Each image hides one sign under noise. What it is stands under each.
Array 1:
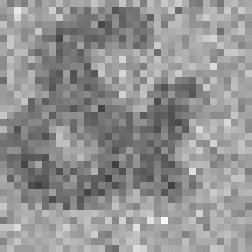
ampersand
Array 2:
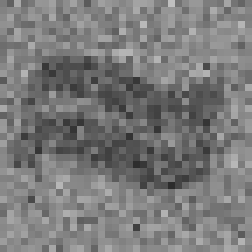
approximately sign
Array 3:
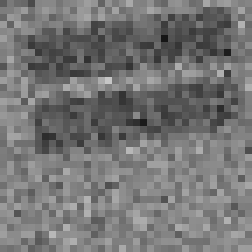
equals sign
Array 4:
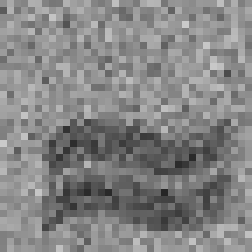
approximately sign
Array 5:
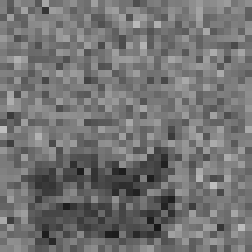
approximately sign
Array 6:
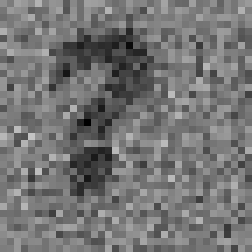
question mark
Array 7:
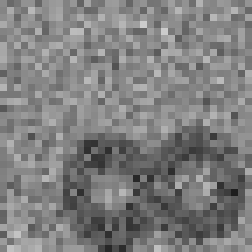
infinity sign
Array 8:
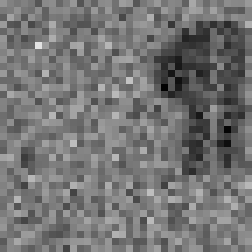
pilcrow
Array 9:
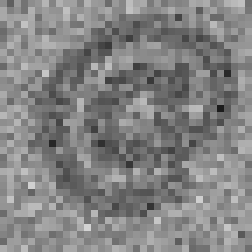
at sign
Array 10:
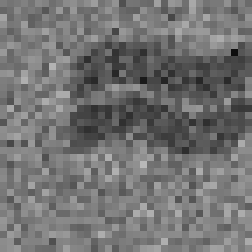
approximately sign
